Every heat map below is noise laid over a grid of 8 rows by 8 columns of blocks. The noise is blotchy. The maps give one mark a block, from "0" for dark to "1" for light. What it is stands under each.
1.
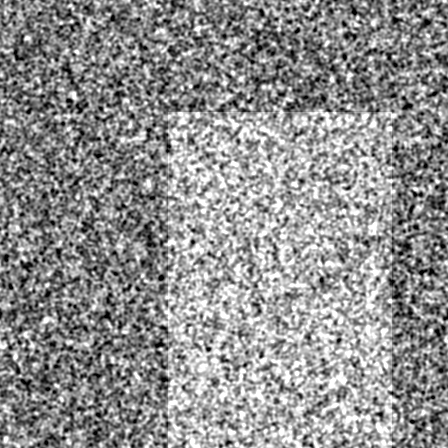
00000000
00000000
00011110
00011110
00011110
00011110
00011110
00011110
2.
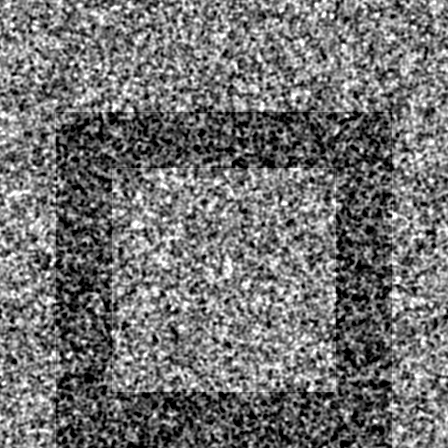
11111111
11111111
10000001
10111101
10111101
10111101
10111101
10000001
